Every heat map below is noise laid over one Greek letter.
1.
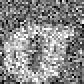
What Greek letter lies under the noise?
sigma
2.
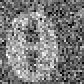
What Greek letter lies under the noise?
theta
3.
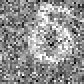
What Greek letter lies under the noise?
delta
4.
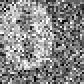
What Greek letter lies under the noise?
theta
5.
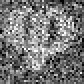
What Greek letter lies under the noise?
phi
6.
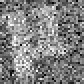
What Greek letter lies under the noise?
mu
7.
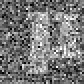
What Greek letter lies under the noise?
mu
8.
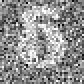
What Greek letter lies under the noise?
delta
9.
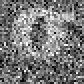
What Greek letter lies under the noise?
sigma
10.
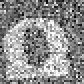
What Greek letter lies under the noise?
omega
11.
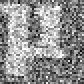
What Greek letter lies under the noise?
mu
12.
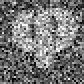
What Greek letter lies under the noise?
phi
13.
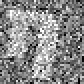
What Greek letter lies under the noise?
eta
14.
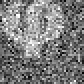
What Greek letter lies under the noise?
phi
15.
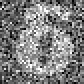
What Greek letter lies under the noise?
delta
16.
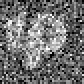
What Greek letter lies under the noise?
phi
